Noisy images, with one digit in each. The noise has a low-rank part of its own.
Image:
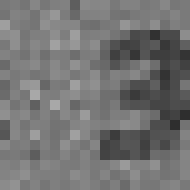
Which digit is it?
3
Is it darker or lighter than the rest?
darker
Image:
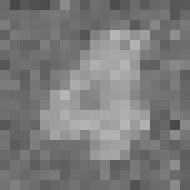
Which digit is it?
4
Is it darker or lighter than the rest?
lighter
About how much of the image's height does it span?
two thirds
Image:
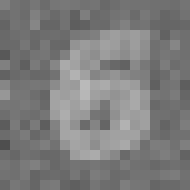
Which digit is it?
6
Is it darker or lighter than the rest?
lighter
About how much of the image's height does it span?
two thirds
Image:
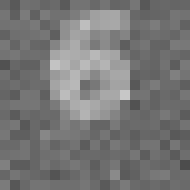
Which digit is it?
6
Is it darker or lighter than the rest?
lighter
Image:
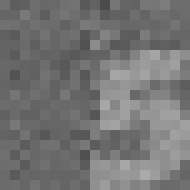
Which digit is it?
5
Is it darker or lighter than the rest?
lighter
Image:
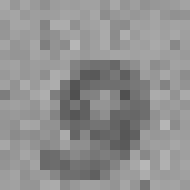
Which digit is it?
9
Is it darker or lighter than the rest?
darker
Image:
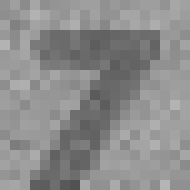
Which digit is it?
7
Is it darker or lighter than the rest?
darker
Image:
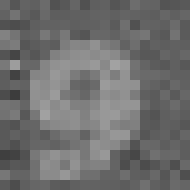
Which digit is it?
9
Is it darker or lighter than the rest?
lighter
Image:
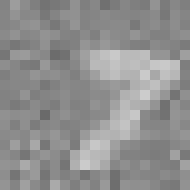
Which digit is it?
7
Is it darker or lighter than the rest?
lighter
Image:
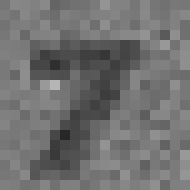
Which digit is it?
7
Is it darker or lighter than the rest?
darker
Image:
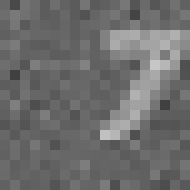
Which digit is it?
7
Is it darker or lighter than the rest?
lighter
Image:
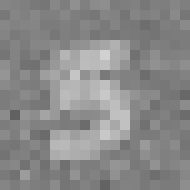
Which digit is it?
5
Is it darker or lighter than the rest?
lighter
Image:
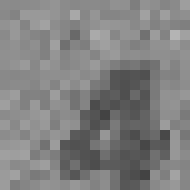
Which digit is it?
4
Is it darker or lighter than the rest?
darker
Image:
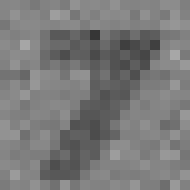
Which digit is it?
7
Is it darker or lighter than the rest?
darker
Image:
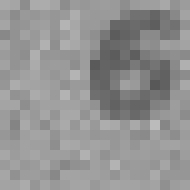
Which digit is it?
6
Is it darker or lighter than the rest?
darker
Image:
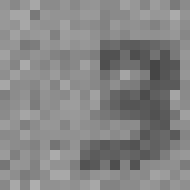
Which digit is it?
3
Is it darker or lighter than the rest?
darker
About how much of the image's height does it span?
two thirds
